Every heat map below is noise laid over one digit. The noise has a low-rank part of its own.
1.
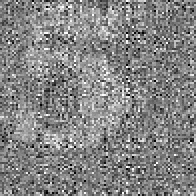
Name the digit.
5
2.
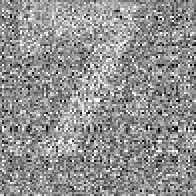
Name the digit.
7
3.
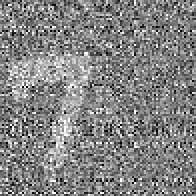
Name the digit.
7
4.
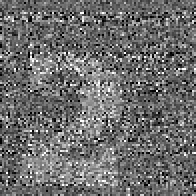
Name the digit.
2
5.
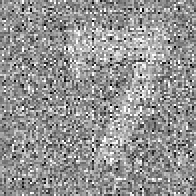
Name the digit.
7
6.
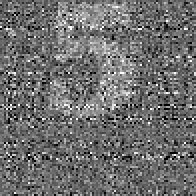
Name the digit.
5
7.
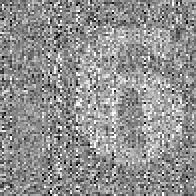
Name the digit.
6
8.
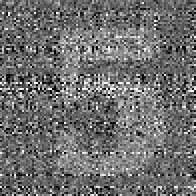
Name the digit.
5
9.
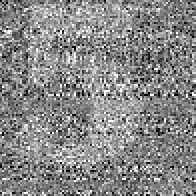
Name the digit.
5
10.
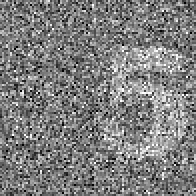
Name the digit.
5
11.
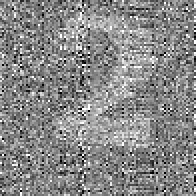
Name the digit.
2
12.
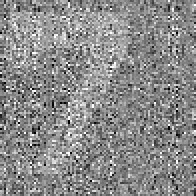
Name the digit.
7
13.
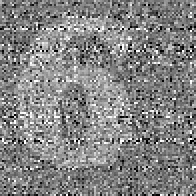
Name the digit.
6
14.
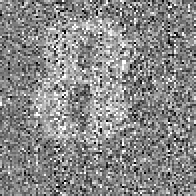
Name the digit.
8
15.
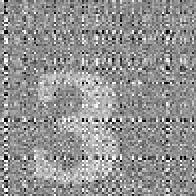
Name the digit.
3
